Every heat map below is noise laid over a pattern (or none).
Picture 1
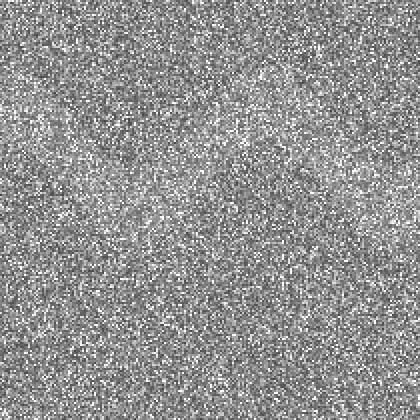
a wavy band
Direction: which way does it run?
left to right
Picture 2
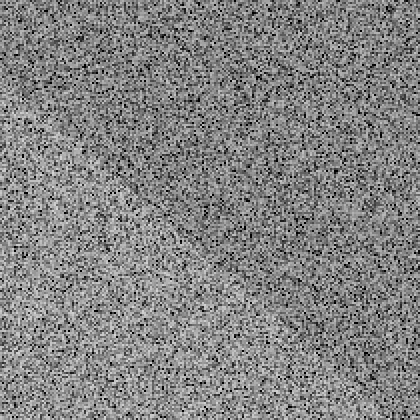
a sharp edge
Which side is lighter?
bottom left
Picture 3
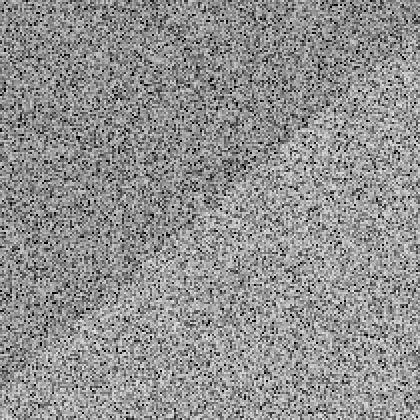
a sharp edge
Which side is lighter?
bottom right
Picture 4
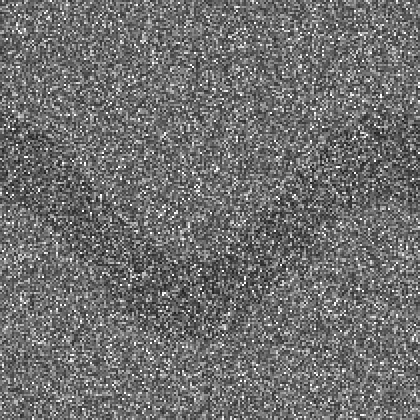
a wavy band
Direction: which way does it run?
left to right
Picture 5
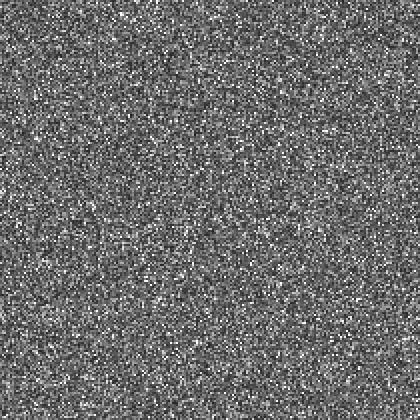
only noise
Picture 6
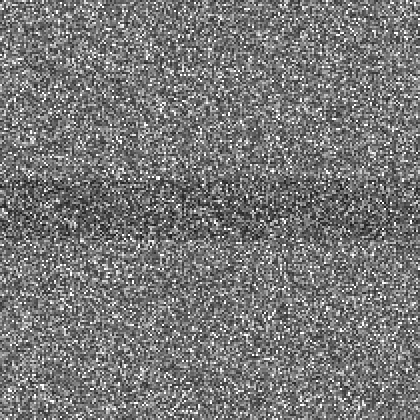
one horizontal stripe
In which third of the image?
middle
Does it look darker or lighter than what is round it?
darker
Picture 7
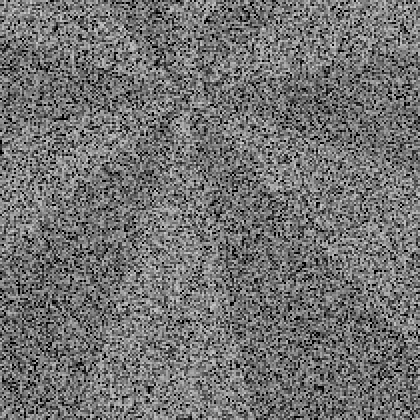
spokes from one point
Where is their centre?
top middle
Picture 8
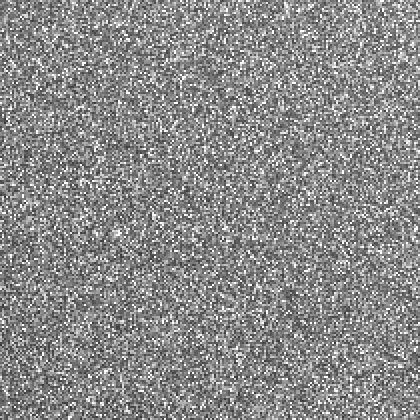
a smooth slope
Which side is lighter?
top right
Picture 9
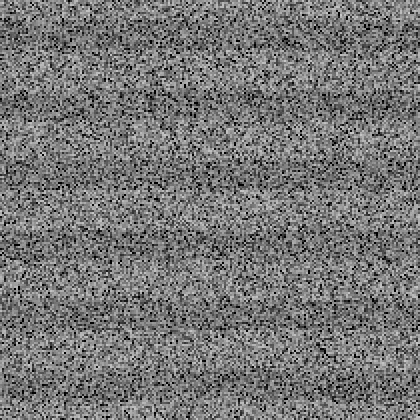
horizontal stripes
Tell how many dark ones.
6
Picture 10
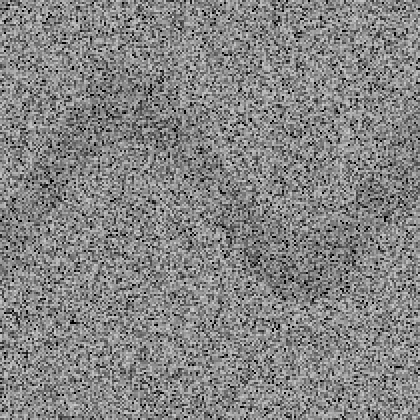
a wavy band
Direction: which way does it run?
left to right
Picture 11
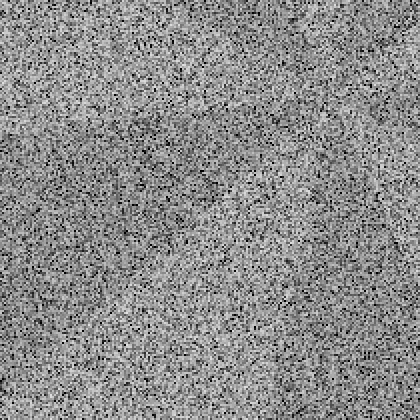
spokes from one point
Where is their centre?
top right
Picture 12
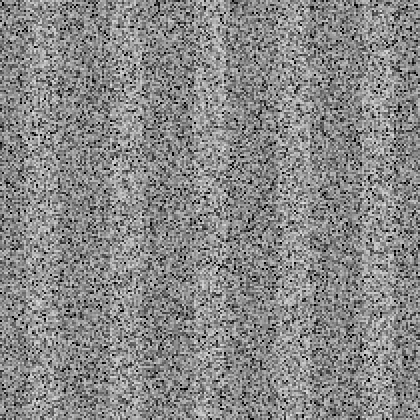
vertical stripes
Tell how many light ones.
5
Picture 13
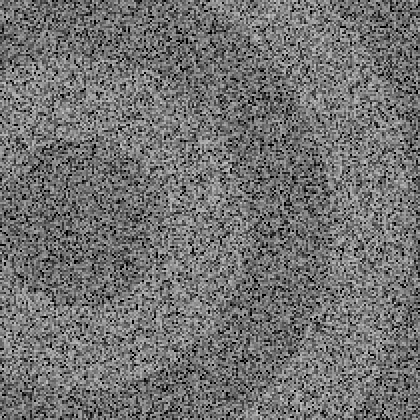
rings round one point
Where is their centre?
middle left
